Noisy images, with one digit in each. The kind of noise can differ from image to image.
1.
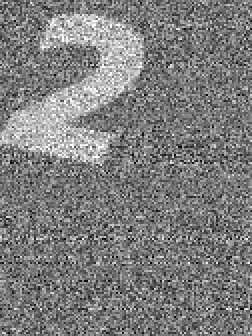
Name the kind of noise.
rows of uneven size
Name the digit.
2
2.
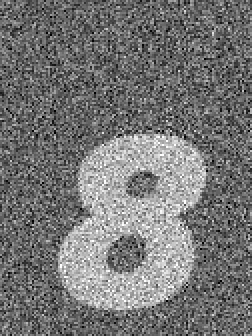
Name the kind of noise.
low rank plus noise
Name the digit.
8
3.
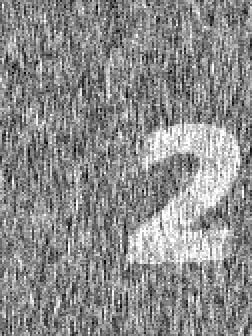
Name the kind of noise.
streaked along the columns
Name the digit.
2
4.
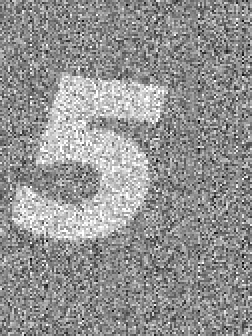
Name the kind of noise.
columns of uneven size
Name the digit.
5
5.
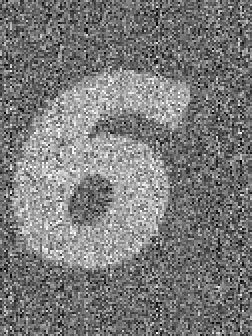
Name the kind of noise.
columns of uneven size
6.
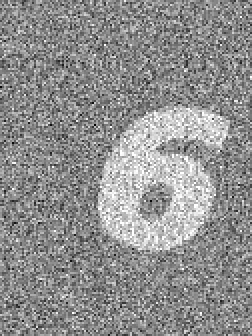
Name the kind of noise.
low rank plus noise
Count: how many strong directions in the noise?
three or four
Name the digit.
6
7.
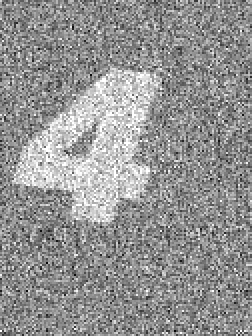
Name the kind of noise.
low rank plus noise
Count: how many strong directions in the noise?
three or four
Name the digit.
4
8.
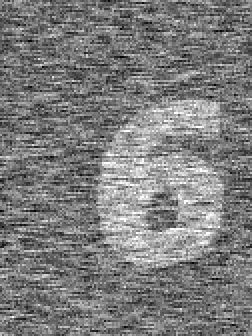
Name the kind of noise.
streaked along the rows
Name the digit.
6
